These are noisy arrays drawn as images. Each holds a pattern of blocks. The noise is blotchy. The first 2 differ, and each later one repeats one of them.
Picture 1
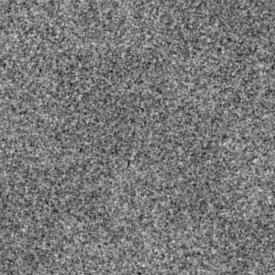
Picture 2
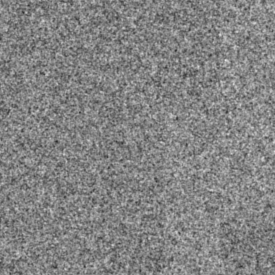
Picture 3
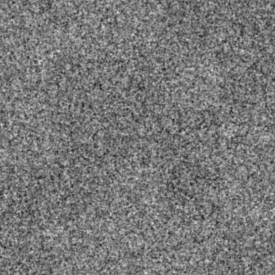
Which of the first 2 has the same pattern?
1
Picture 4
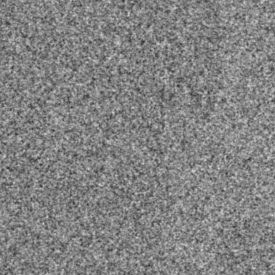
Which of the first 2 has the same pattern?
2
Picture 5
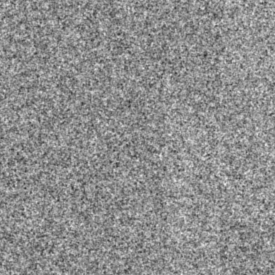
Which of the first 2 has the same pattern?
2
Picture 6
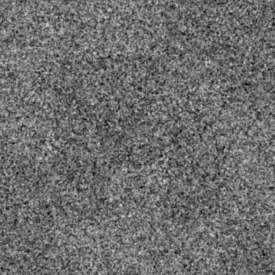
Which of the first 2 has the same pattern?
1
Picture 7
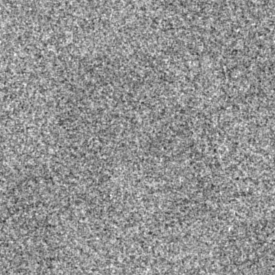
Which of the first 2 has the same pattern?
1
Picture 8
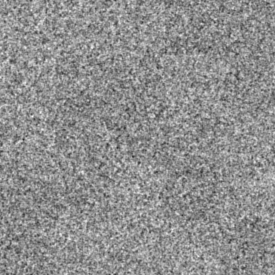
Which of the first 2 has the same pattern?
1
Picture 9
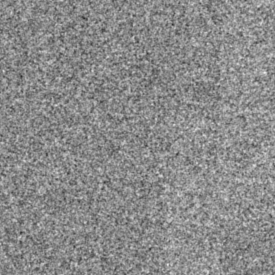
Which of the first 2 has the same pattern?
2
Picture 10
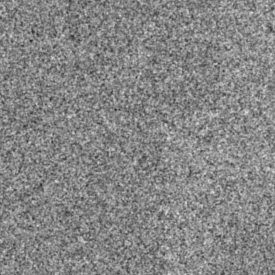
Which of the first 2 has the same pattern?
2
